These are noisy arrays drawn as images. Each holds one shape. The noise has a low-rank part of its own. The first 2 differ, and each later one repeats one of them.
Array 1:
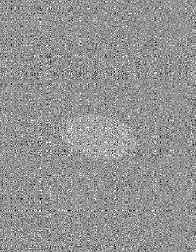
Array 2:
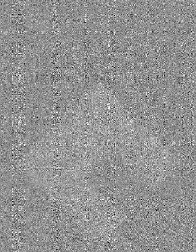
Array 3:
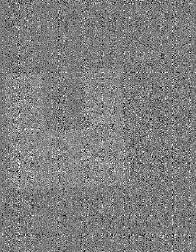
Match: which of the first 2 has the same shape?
2
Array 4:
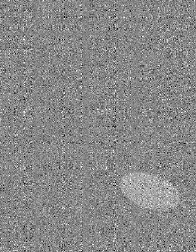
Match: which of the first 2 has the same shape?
1
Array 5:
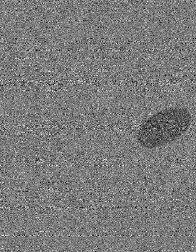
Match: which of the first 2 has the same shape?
1
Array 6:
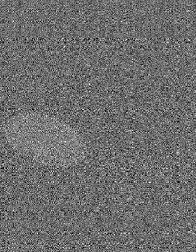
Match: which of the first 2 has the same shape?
1
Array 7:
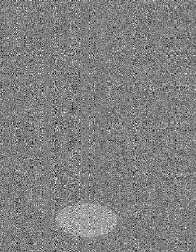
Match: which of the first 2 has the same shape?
1
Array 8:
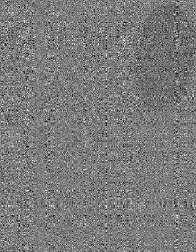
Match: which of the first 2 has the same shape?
1
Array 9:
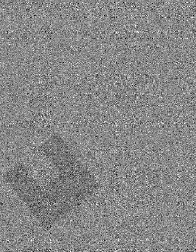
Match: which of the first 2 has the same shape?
2
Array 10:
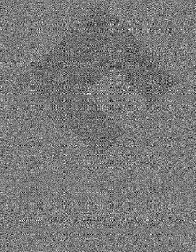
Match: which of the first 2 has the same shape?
2
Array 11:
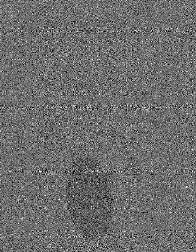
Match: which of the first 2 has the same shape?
1
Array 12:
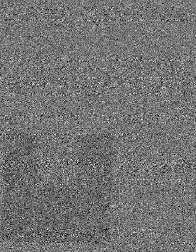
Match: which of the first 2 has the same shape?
2
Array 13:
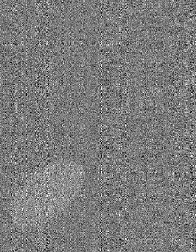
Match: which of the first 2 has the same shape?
1
